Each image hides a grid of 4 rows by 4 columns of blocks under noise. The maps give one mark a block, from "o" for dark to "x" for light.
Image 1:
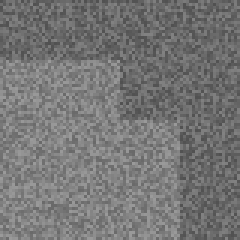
o o o o
x x o o
x x x o
x x x o
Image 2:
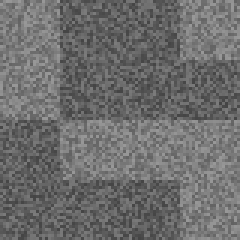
x o o x
x o o o
o x x x
o o o x
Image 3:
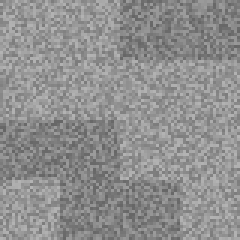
x x o o
x x x x
o o x x
x o o x
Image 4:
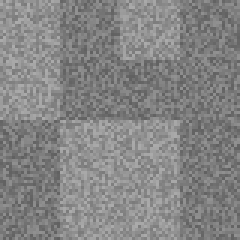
x o x o
x o o o
o x x o
o x x o
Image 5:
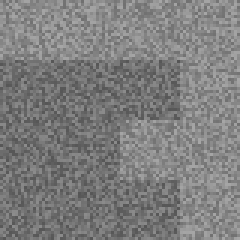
x x x x
o o o x
o o x x
o o o x
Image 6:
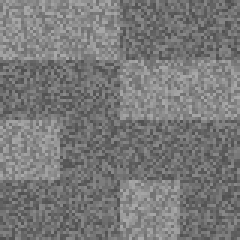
x x o o
o o x x
x o o o
o o x o
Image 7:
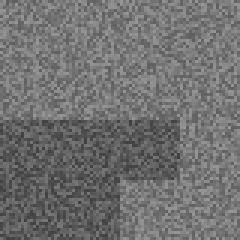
x x x x
x x x x
o o o x
o o x x
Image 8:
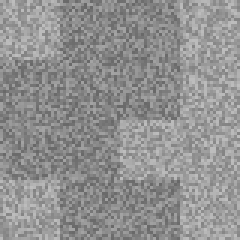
x o o x
o o o x
o o x x
x o o x
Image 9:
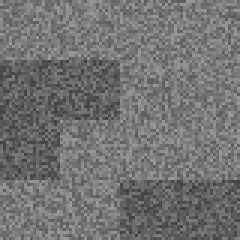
x x x x
o o x x
o x x x
x x o o
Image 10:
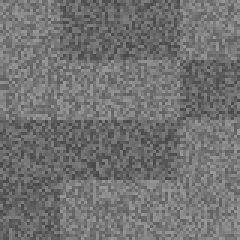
x o o x
x x x o
o o o x
o x x x
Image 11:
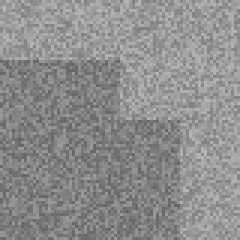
x x x x
o o x x
o o o x
o o o x
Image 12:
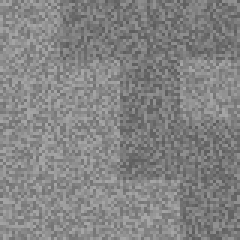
x o o o
x x o x
x x o o
x x x o
